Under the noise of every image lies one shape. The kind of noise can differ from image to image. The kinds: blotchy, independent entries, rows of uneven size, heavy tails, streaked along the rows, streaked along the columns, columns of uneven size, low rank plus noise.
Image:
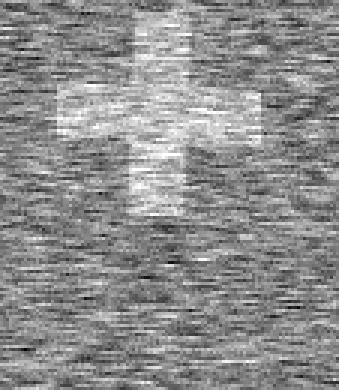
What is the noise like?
streaked along the rows
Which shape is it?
cross
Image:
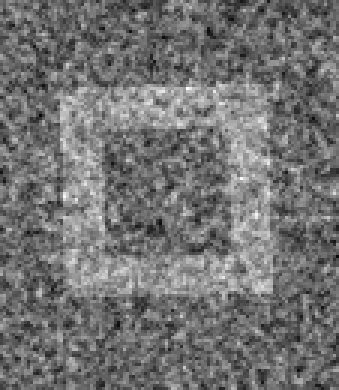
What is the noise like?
blotchy
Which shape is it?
square frame
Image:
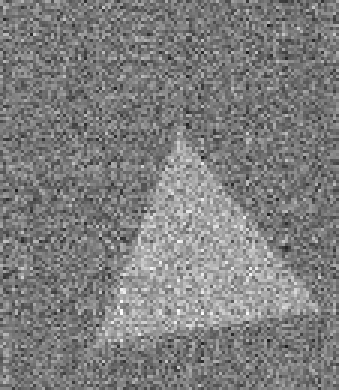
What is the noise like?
low rank plus noise
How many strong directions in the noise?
three or four
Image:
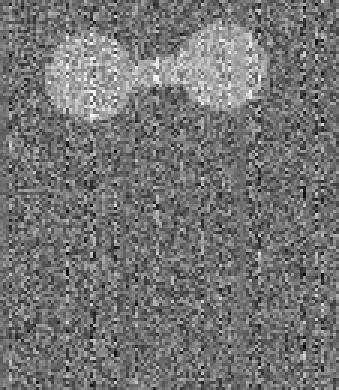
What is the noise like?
columns of uneven size
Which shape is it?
dumbbell
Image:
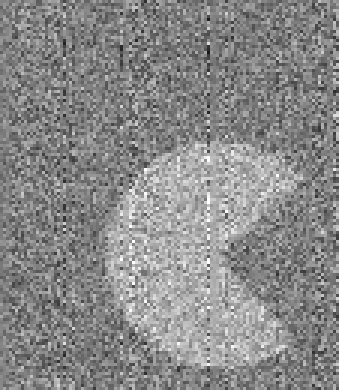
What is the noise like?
columns of uneven size
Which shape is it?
disc with a wedge cut out
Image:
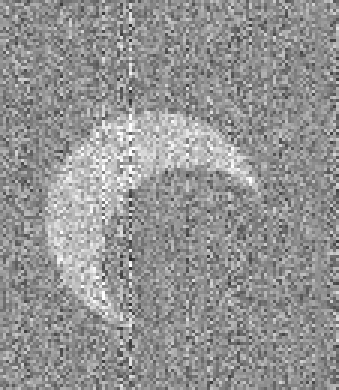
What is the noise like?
columns of uneven size
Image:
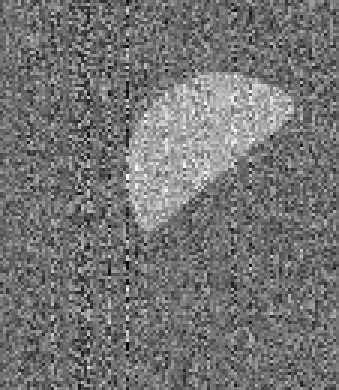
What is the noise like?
columns of uneven size
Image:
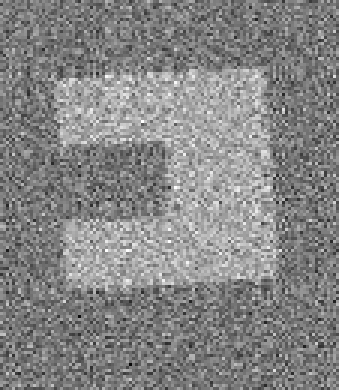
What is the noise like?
low rank plus noise
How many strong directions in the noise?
one
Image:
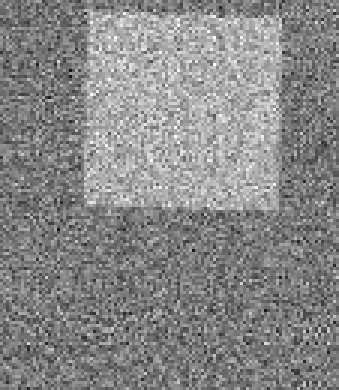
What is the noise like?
low rank plus noise
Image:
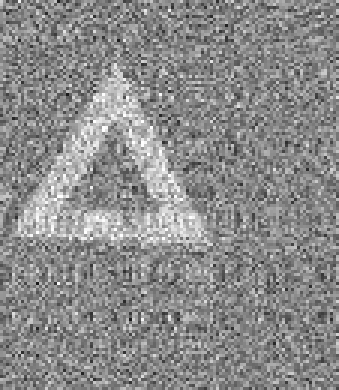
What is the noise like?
low rank plus noise
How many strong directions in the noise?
two
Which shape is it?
triangle frame
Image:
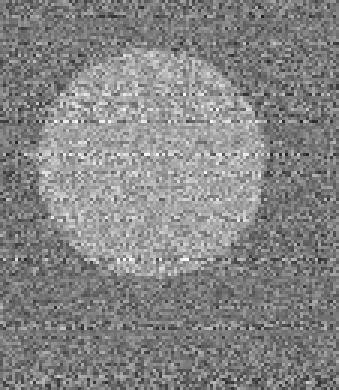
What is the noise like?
rows of uneven size
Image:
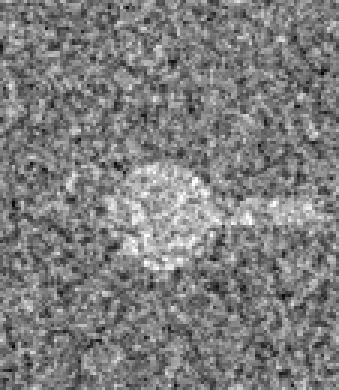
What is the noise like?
blotchy
